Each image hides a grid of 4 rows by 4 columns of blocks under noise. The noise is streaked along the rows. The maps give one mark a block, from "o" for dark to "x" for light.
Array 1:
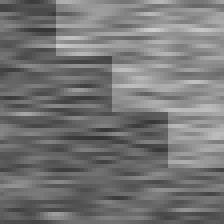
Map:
oxxx
ooxx
ooox
oooo
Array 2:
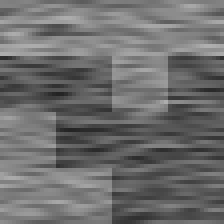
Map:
xxxx
ooxo
xooo
xxoo
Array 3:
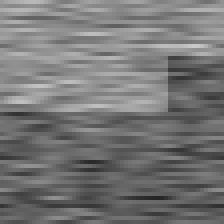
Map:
xxxx
xxxo
oooo
oooo
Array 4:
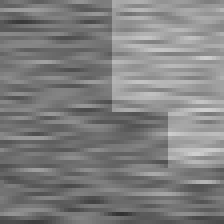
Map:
ooxx
ooxx
ooox
oooo
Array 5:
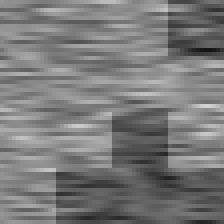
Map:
xxxo
xxxx
xxox
xooo
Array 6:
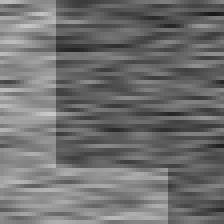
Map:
xooo
xooo
xooo
xxxo
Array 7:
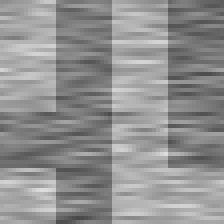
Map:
xoxo
xoxo
ooxo
xoxx
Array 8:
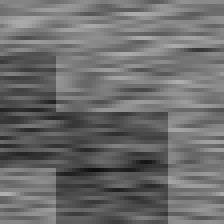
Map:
xxxx
oxxx
ooox
xoox
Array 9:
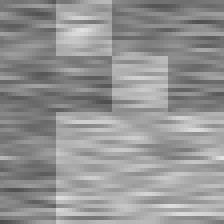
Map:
oxoo
ooxo
oxxx
oxxx
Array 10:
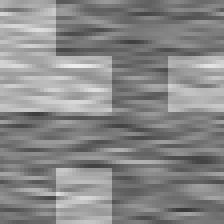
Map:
xooo
xxox
oooo
oxoo
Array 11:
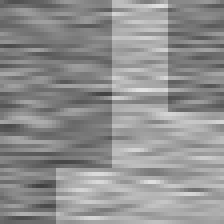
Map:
ooxo
ooxo
ooxx
oxxx
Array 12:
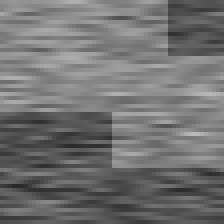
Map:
xxxo
xxxx
ooxx
oooo
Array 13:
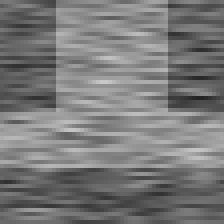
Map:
oxxo
oxxo
xxxx
oooo
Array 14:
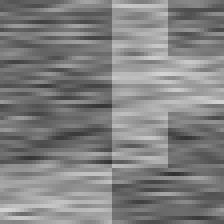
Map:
ooxo
ooxx
ooxo
xxoo
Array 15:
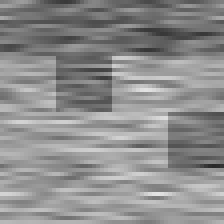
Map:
oooo
xoxx
xxxo
xxxx
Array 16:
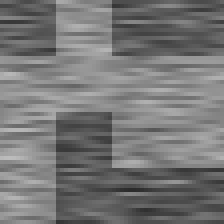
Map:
oxoo
xxxx
xoxx
xooo
